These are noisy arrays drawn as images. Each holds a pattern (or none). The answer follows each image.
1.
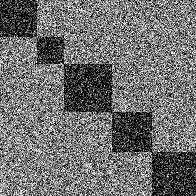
blocks along the diagonal
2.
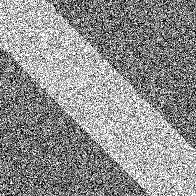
a diagonal band
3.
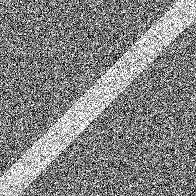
a diagonal band
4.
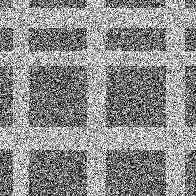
bands of rows crossing bands of columns
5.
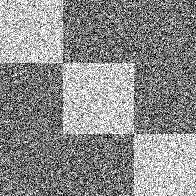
blocks along the diagonal
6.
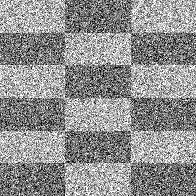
a checkerboard
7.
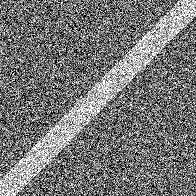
a diagonal band
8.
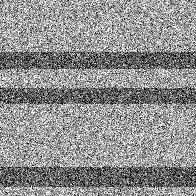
bands of rows
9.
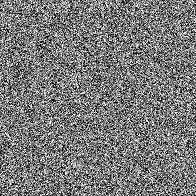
only noise
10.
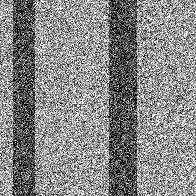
bands of columns
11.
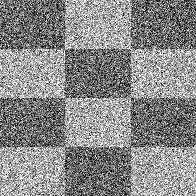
a checkerboard
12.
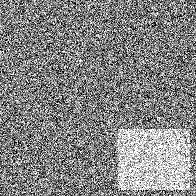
one block
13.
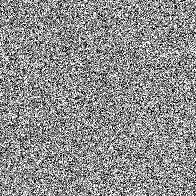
only noise
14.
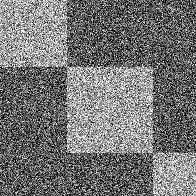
blocks along the diagonal
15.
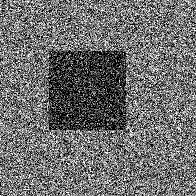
one block
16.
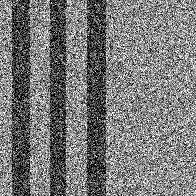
bands of columns
